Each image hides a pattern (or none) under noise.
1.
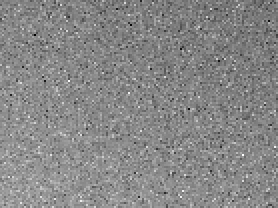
a smooth slope
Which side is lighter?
bottom left
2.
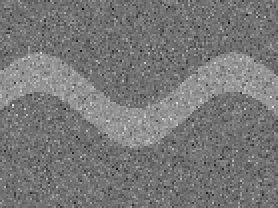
a wavy band
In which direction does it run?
left to right
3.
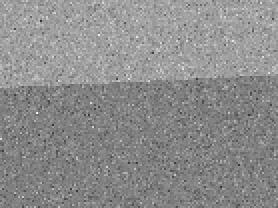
a sharp edge
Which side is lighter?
top
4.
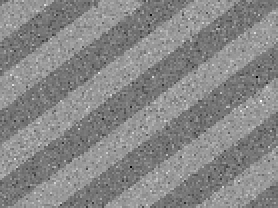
diagonal stripes
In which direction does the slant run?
bottom left to top right
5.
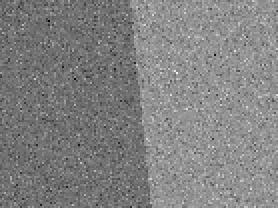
a sharp edge
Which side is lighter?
right
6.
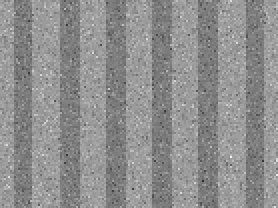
vertical stripes
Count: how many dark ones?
6
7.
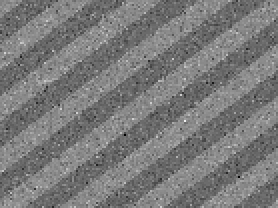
diagonal stripes
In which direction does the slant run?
bottom left to top right
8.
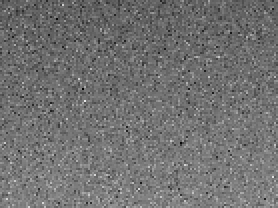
a smooth slope
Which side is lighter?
bottom
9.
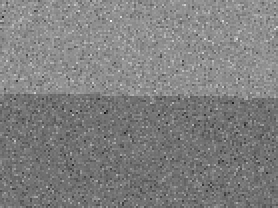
a sharp edge
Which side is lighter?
top
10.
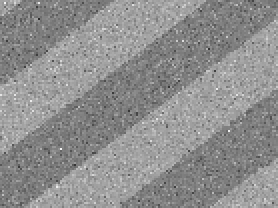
diagonal stripes
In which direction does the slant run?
bottom left to top right
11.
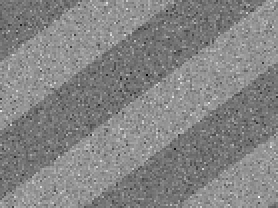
diagonal stripes
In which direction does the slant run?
bottom left to top right
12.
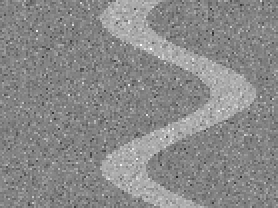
a wavy band
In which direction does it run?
top to bottom
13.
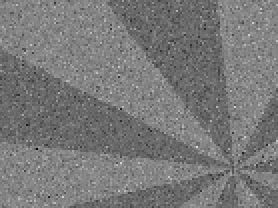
spokes from one point
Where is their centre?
bottom right
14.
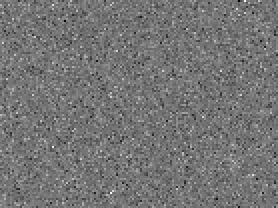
only noise
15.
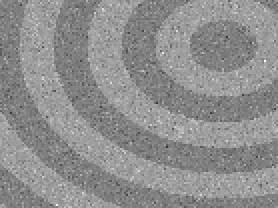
rings round one point
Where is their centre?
top right
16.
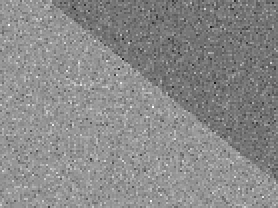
a sharp edge
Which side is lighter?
bottom left
